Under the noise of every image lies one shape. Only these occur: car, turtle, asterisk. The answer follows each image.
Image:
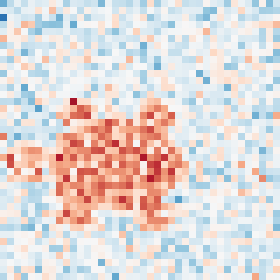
red turtle
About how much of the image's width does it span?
two thirds
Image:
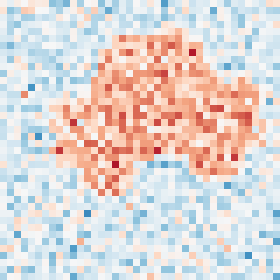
red car
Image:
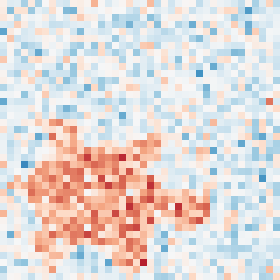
red turtle
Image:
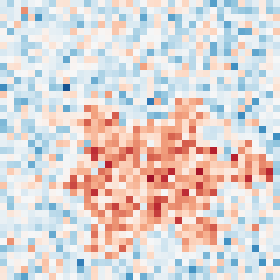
red turtle
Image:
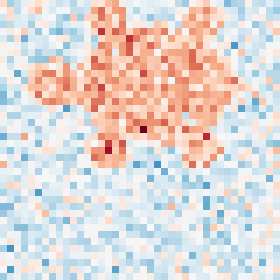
red turtle
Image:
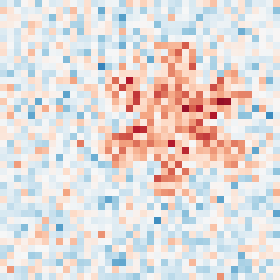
red asterisk
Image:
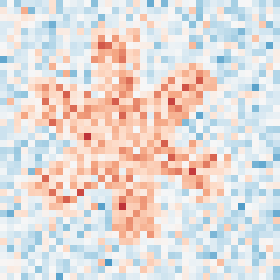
red asterisk
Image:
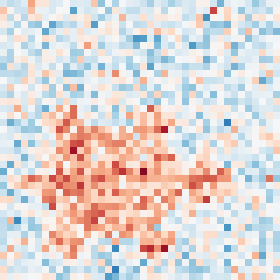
red turtle
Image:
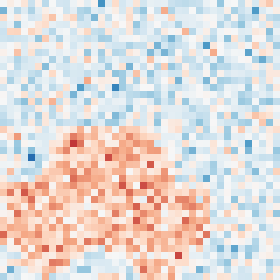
red car
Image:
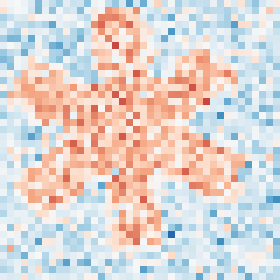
red asterisk
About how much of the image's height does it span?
nearly all
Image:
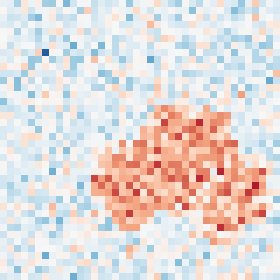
red car
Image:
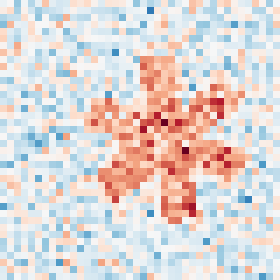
red asterisk
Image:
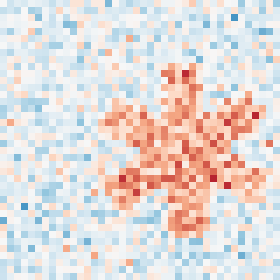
red asterisk
